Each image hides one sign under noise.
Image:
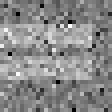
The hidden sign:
equals sign
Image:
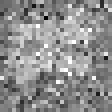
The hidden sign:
not-equal sign
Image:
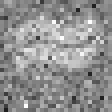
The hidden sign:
approximately sign
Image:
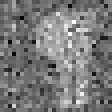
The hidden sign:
pilcrow
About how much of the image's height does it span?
nearly all
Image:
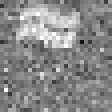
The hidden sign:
approximately sign
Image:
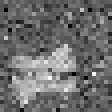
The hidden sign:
not-equal sign
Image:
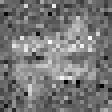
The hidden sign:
not-equal sign
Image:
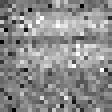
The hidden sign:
equals sign
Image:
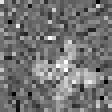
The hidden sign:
plus sign
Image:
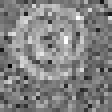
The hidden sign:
at sign
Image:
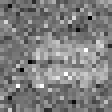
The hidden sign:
approximately sign
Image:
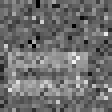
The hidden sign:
equals sign
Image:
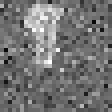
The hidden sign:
pilcrow
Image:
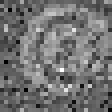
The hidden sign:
at sign
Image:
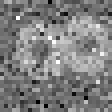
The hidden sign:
infinity sign
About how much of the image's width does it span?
nearly all
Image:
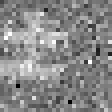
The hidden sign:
plus-minus sign
